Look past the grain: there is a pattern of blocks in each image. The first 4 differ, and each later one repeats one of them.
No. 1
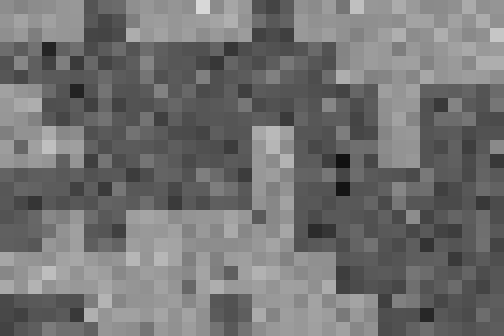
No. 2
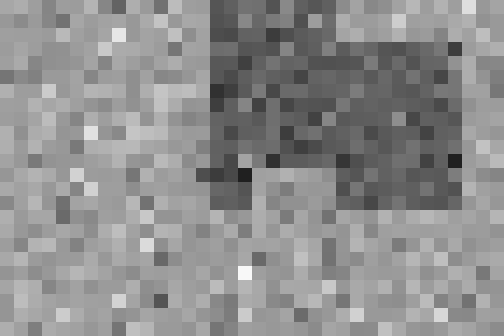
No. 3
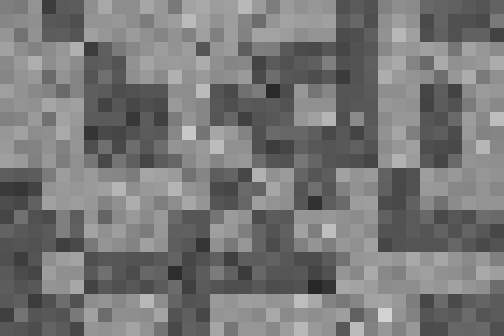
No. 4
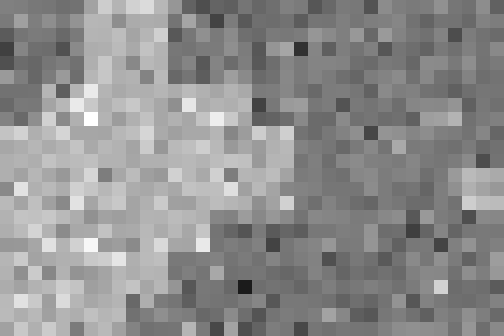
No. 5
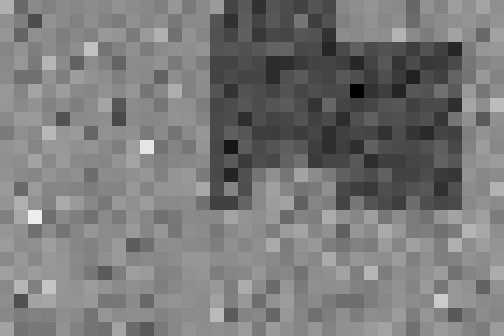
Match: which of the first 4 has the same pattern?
2
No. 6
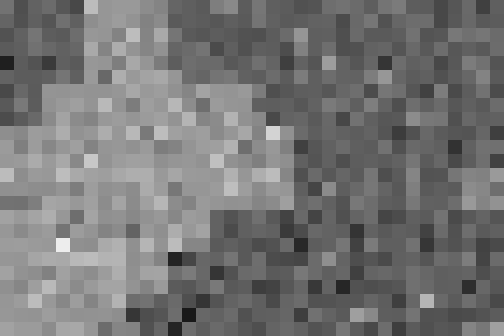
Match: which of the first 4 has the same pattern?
4
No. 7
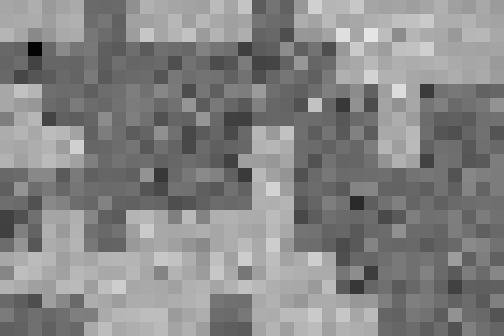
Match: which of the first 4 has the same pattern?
1
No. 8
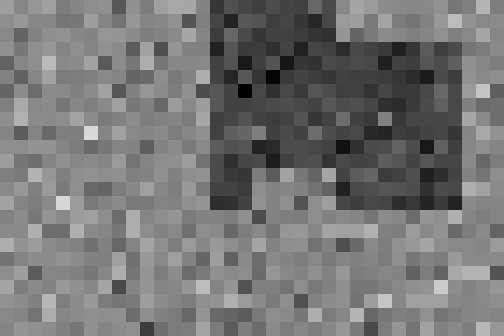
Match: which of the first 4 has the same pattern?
2
